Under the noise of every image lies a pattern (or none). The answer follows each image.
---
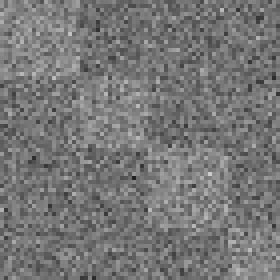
blocks along the diagonal
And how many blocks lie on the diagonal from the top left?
4
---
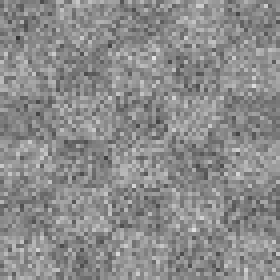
a checkerboard
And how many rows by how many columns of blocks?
6 by 5
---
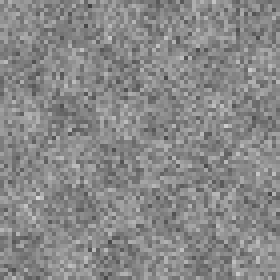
a checkerboard
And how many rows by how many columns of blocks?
6 by 6
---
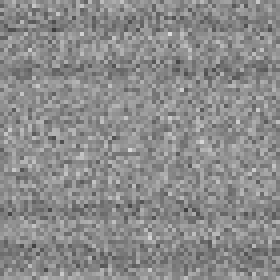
bands of rows
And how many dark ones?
4
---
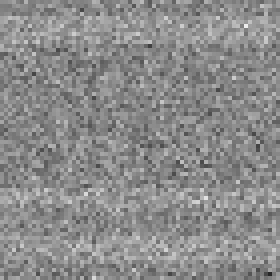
bands of rows
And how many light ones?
3
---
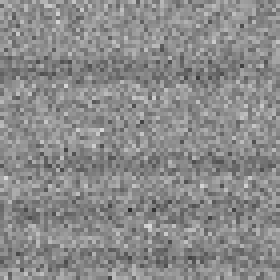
bands of rows
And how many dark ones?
4
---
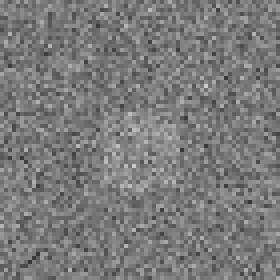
one block
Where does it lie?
centre
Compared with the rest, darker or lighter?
lighter
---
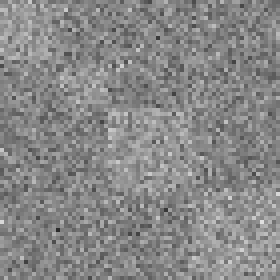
blocks along the diagonal
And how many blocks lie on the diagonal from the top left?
4
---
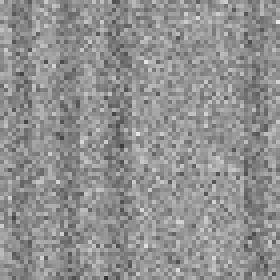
bands of columns
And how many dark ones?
4
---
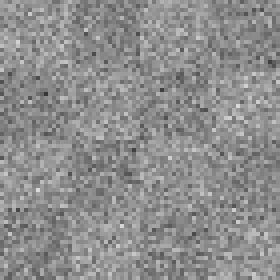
a checkerboard
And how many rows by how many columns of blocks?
4 by 4
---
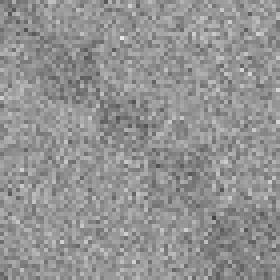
blocks along the diagonal
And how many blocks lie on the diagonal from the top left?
5
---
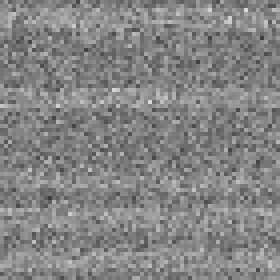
bands of rows
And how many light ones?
5
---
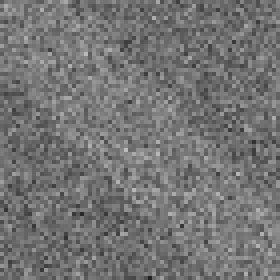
a diagonal band
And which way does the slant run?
top left to bottom right
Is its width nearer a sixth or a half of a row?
a half
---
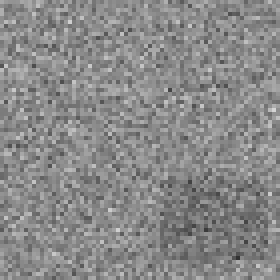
one block
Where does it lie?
bottom right
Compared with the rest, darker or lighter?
darker
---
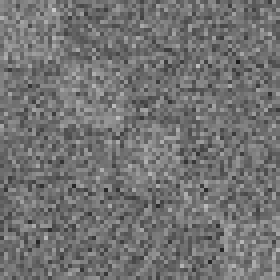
blocks along the diagonal
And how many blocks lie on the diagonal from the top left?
5
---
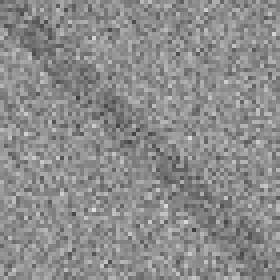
a diagonal band
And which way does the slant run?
top left to bottom right
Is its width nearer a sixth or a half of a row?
a sixth
